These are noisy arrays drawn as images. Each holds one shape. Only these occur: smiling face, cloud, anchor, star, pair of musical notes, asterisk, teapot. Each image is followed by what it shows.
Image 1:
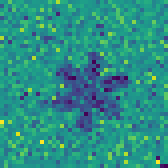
asterisk
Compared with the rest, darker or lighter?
darker
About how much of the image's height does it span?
half
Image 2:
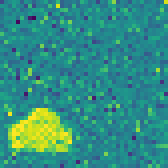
cloud
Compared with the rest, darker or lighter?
lighter
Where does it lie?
bottom left
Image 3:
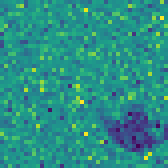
teapot
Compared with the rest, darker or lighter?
darker
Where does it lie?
bottom right
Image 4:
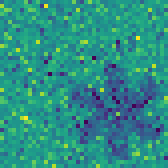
asterisk
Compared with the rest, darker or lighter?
darker
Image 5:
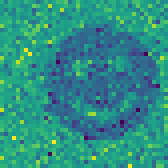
smiling face
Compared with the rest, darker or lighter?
darker
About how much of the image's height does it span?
two thirds
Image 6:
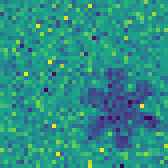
asterisk
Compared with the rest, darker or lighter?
darker
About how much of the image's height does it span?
half
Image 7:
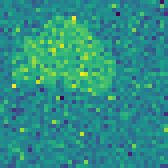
cloud
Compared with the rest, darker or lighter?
lighter
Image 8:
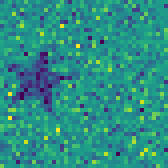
star
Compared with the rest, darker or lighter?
darker
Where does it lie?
middle left
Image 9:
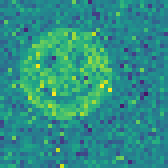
smiling face
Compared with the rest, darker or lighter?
lighter
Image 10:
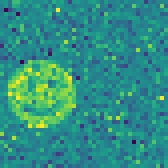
smiling face
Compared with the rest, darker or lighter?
lighter
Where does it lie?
middle left
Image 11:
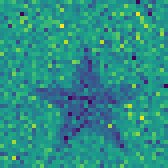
star
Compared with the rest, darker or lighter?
darker
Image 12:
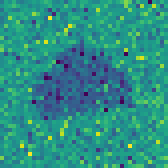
cloud
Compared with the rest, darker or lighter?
darker
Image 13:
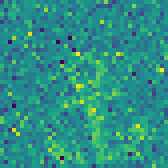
anchor
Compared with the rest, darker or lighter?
lighter
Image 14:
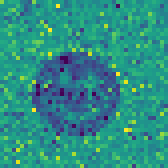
smiling face
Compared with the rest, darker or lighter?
darker
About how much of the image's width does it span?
half
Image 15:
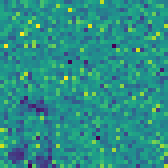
pair of musical notes
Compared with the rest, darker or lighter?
darker
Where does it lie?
bottom left
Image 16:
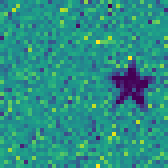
star
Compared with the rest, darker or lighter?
darker
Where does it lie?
middle right
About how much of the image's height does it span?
a third
